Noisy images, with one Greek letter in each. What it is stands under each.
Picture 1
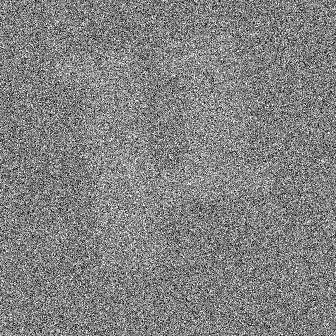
mu
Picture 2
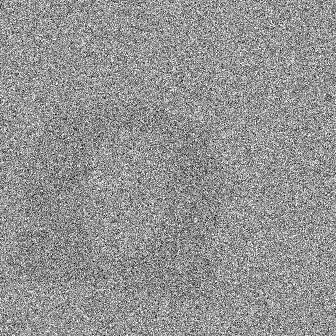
omega
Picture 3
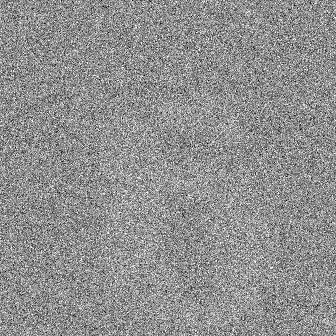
delta
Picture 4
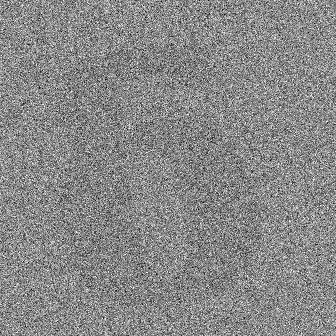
delta
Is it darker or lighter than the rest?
darker
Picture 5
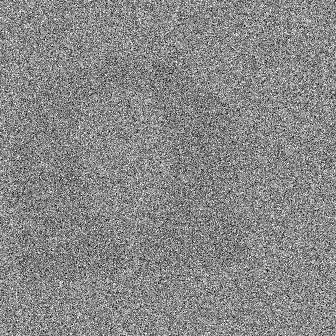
omega
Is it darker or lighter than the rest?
darker
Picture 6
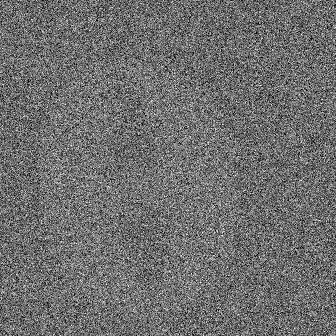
theta
